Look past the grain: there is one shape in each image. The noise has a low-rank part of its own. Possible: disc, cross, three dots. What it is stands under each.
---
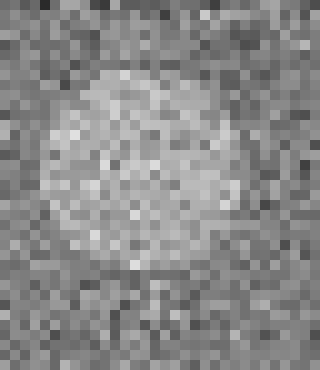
disc
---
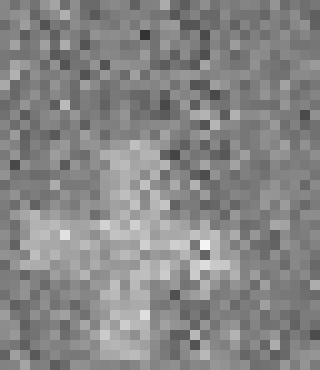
cross
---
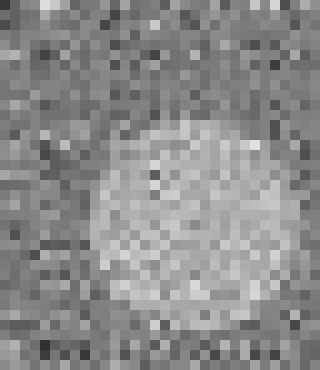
disc
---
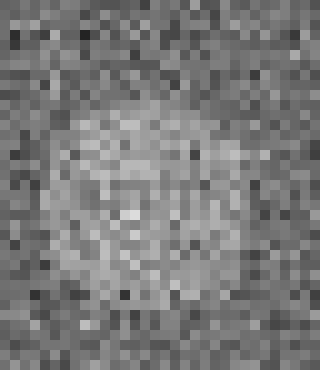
disc
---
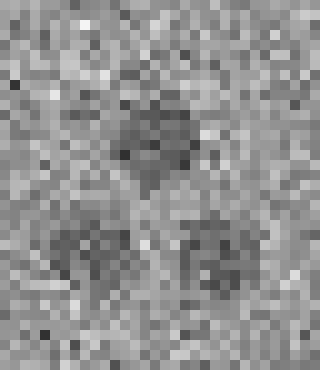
three dots
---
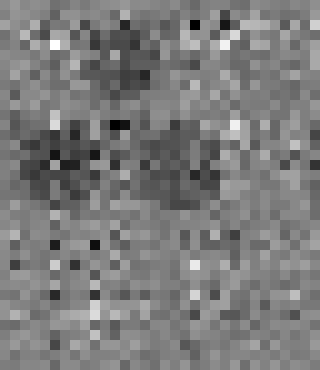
three dots
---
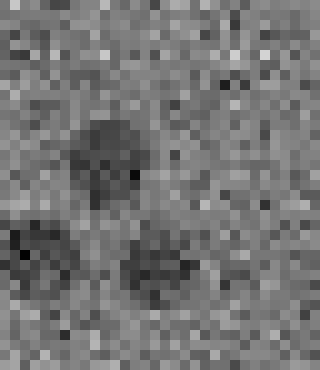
three dots
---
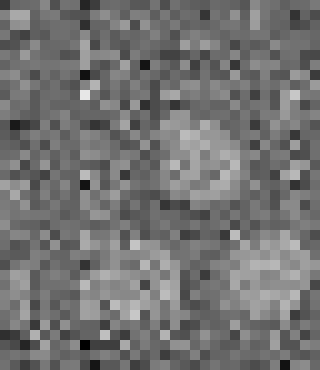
three dots
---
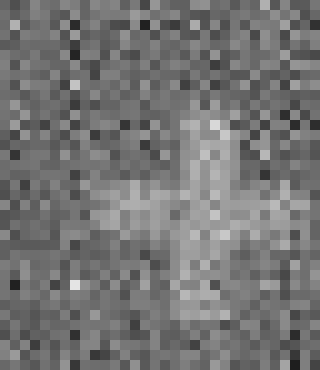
cross
